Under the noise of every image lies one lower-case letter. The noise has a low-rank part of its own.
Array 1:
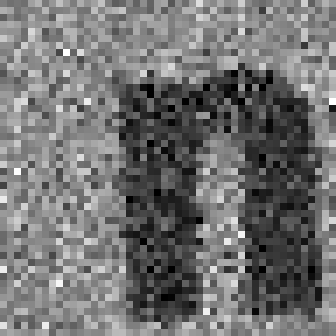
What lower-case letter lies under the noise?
n
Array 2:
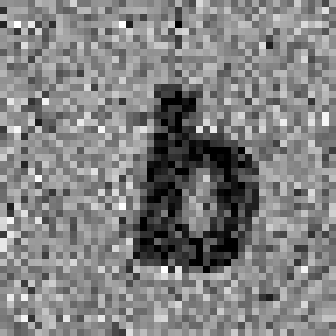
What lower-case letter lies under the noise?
b
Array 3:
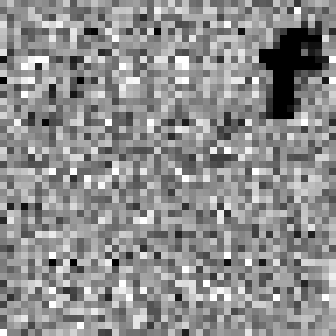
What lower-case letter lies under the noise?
f
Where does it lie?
top right
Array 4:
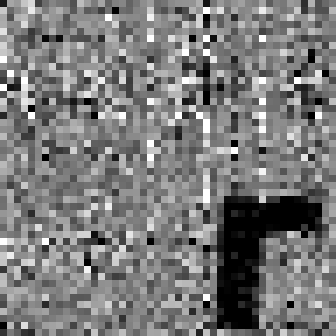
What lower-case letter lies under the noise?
r
